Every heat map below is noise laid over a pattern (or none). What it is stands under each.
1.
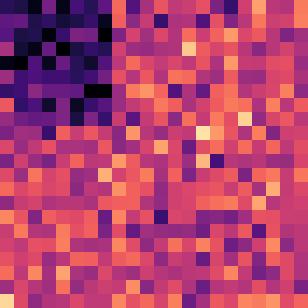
one block
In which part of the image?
top left
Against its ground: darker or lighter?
darker
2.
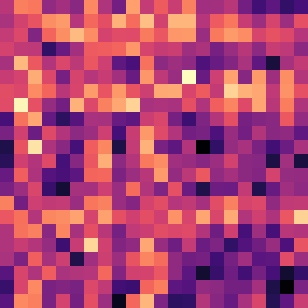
bands of rows crossing bands of columns
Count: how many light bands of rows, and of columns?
3 and 3
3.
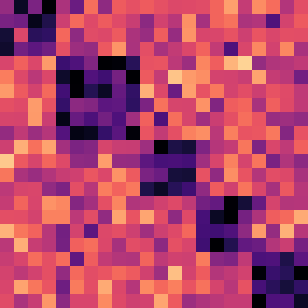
blocks along the diagonal
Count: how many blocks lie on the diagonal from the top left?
5
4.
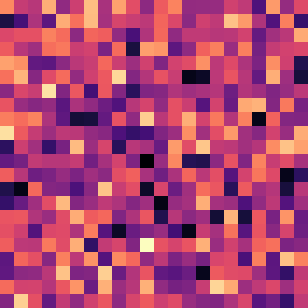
only noise
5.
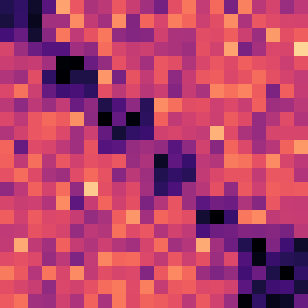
blocks along the diagonal
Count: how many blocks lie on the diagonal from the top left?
6
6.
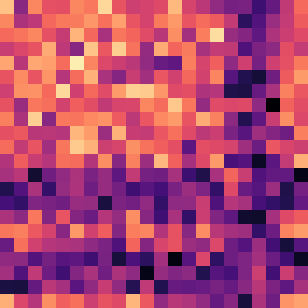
bands of rows crossing bands of columns
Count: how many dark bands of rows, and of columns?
2 and 1
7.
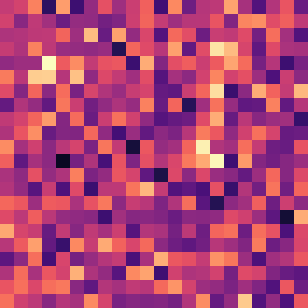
only noise
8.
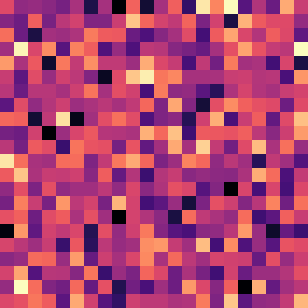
only noise
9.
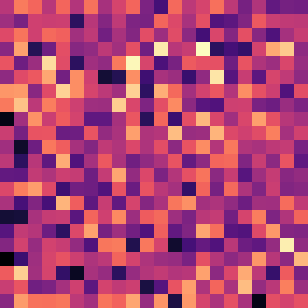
only noise
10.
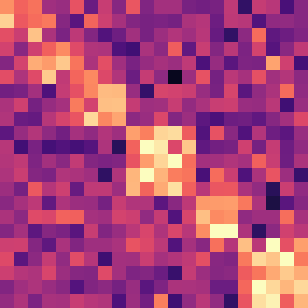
blocks along the diagonal
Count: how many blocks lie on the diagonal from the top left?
6
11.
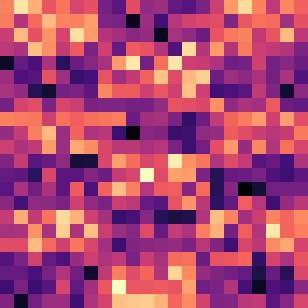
a checkerboard
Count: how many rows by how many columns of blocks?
6 by 3
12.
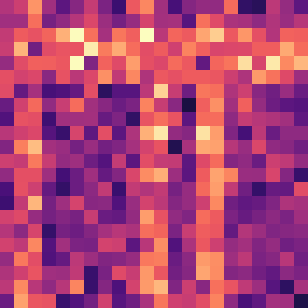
bands of rows crossing bands of columns
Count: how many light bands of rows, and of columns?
1 and 3
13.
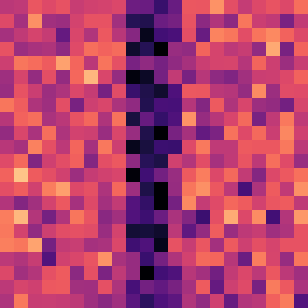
one band of columns
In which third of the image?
middle
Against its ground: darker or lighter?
darker
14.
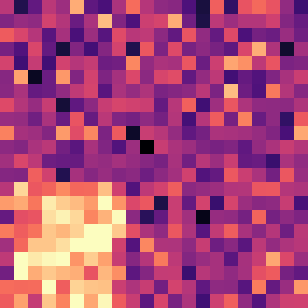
one block
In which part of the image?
bottom left
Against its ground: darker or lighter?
lighter
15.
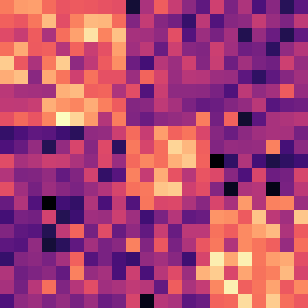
blocks along the diagonal
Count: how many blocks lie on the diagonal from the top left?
3
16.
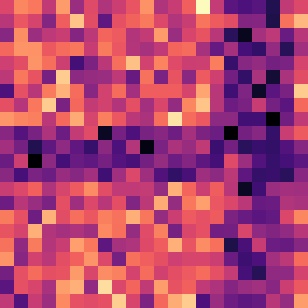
bands of rows crossing bands of columns
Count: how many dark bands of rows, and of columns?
1 and 1
